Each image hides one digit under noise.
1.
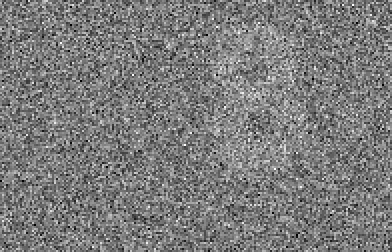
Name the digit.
8
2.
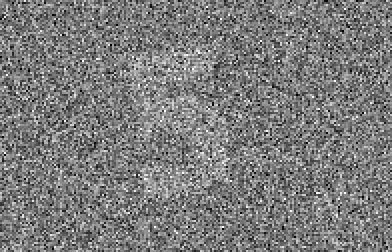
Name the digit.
5
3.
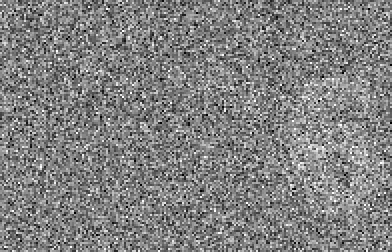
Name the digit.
6
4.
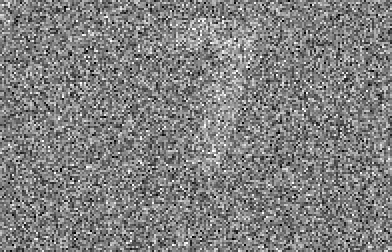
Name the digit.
7
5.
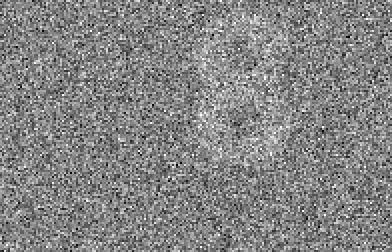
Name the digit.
8
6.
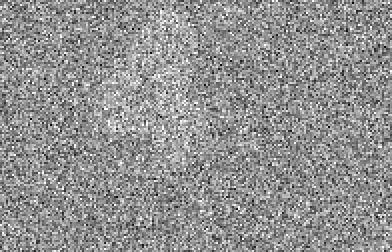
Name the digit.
4
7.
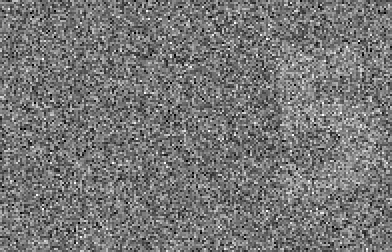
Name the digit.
5
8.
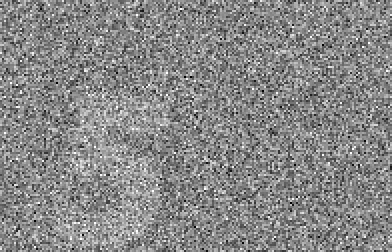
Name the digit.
5
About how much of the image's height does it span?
two thirds
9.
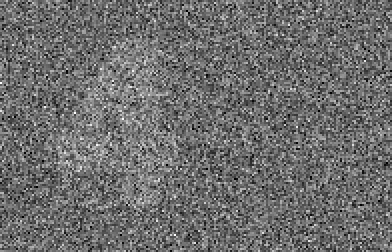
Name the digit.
4
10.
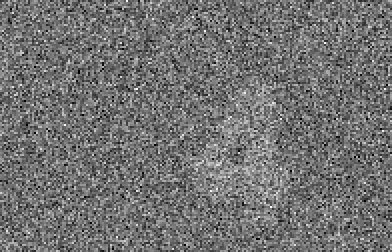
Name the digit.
4
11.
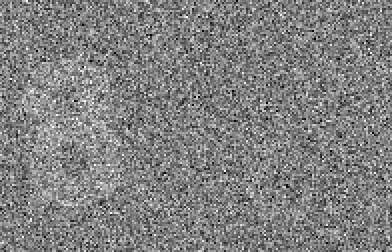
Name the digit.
8
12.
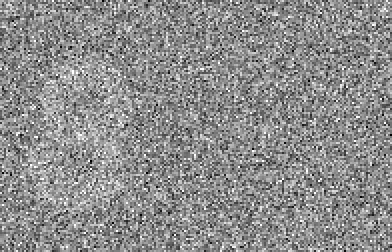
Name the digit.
8
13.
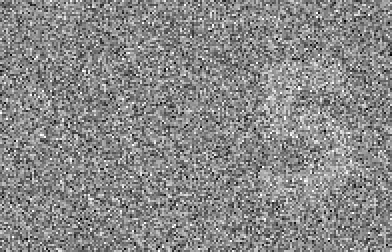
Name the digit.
5
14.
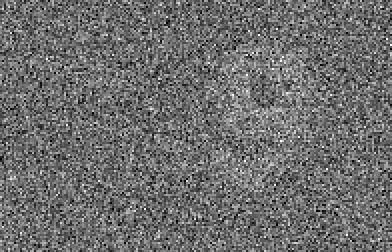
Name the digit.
9
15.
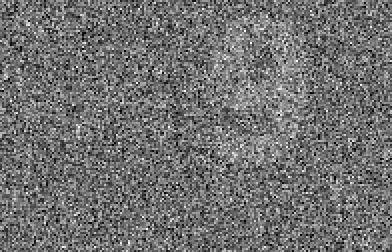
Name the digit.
9
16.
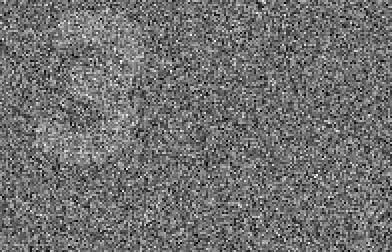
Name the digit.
3
